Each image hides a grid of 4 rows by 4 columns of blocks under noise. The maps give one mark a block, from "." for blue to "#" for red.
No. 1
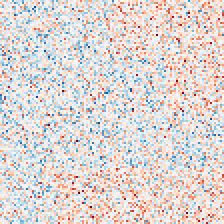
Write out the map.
. . # #
. . . #
. . . .
. # # #
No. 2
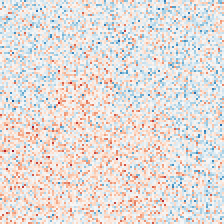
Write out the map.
. . . .
. # . .
# # # .
# # # .
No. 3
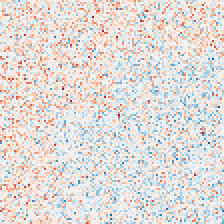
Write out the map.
# # # #
# # . .
# . . .
# . . .
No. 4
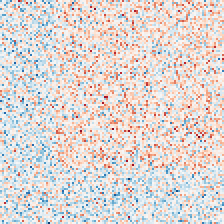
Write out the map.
. # # #
. # # #
. # # #
. . . .
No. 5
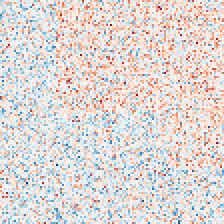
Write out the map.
. # # #
. # # #
. . . #
. . . .
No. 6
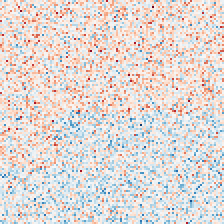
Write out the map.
# # # #
# # # #
# . . .
. . . .
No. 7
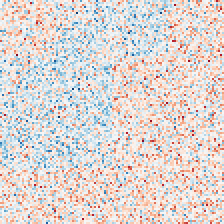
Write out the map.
# . . #
. . # #
. . # #
# # # #
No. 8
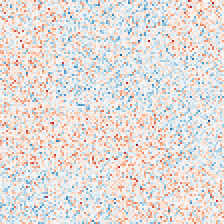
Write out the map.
# . . #
# . . .
# # # .
. . # #
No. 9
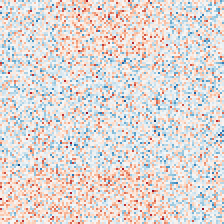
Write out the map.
. # # .
. . . .
. . . .
# # # .
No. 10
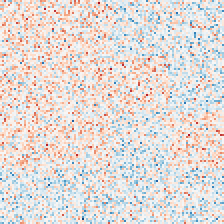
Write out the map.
# # . .
# # # .
# # . #
. . . .
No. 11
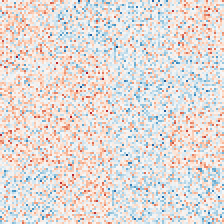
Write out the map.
# . . #
# # . .
# # . #
. # . .
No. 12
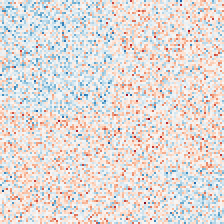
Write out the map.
. . # #
. . # #
# # # #
# # # .
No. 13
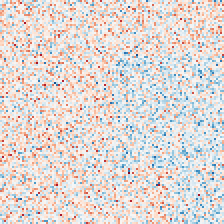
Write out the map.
# # # #
# # . .
# # . .
# # # .
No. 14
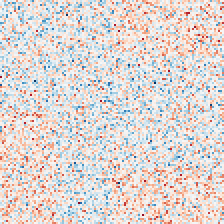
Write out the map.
. . # #
. . . .
# . . .
# . # #
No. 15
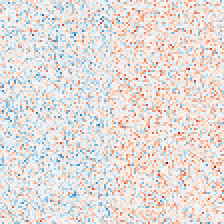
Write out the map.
. . # #
. . # #
. . # #
. . # #
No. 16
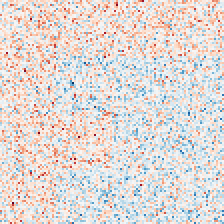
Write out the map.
# # # #
# . . .
# # . .
# . . .
